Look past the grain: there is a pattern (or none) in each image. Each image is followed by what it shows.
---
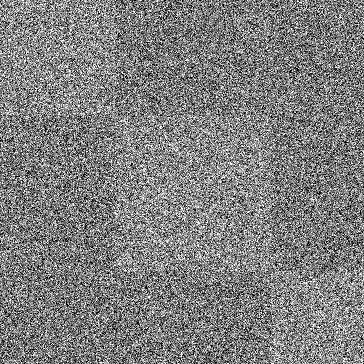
blocks along the diagonal
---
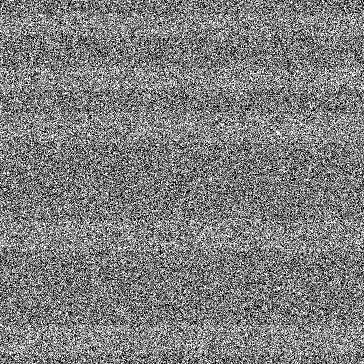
bands of rows
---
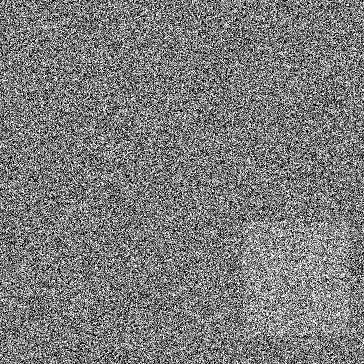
one block
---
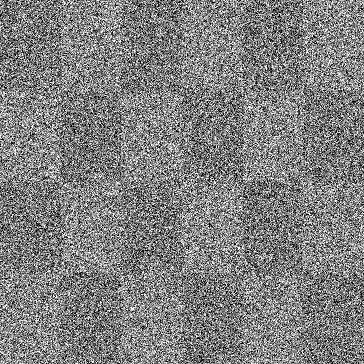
a checkerboard
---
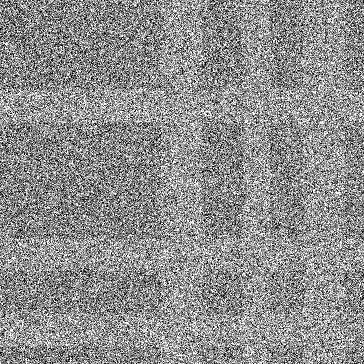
bands of rows crossing bands of columns
